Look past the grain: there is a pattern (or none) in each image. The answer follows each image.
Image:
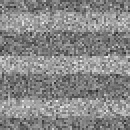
horizontal stripes
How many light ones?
3
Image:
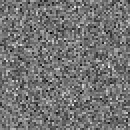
only noise
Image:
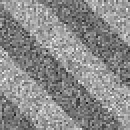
diagonal stripes
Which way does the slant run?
top left to bottom right
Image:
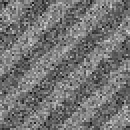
diagonal stripes
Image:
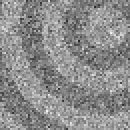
rings round one point
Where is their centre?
top right
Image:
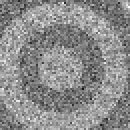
rings round one point
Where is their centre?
centre
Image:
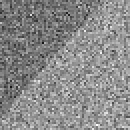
a sharp edge
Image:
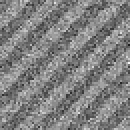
diagonal stripes
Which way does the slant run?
bottom left to top right
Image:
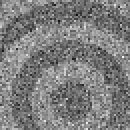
rings round one point
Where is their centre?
bottom middle
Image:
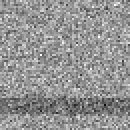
one horizontal stripe
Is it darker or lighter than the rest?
darker
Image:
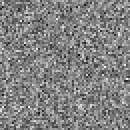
only noise
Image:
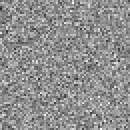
only noise
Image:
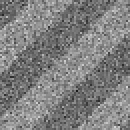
diagonal stripes
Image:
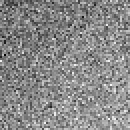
a smooth slope
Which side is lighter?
bottom right
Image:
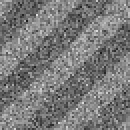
diagonal stripes
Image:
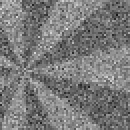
spokes from one point
